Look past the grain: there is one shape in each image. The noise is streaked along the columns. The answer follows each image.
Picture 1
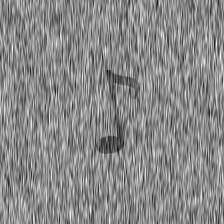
dark musical note, centre
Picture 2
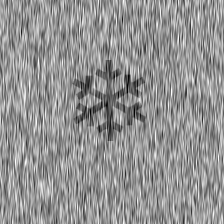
dark snowflake, centre
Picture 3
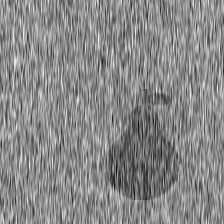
dark pear
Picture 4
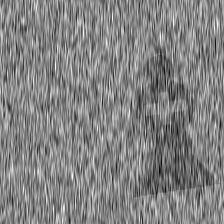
dark chess bishop
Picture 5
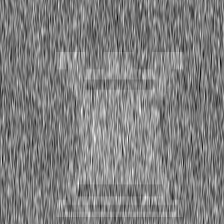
light chess rook
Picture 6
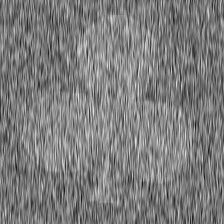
light club
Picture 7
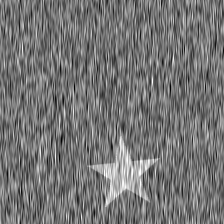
light star, bottom middle
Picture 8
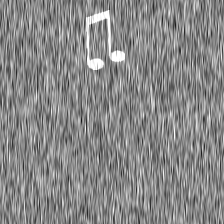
light pair of musical notes, top middle
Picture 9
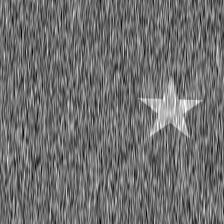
light star, middle right
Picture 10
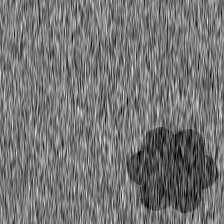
dark flower, bottom right
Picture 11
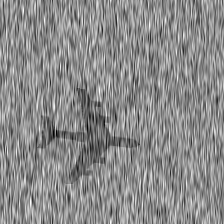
dark airplane
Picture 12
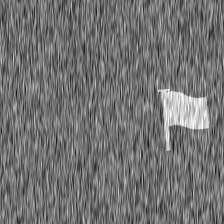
light flag, middle right
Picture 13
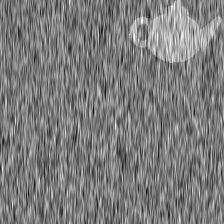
light teapot, top right
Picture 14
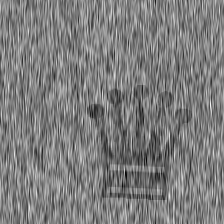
dark chess queen
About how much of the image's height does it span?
half
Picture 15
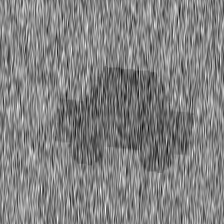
dark car
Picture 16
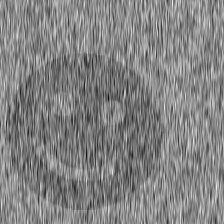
dark smiling face
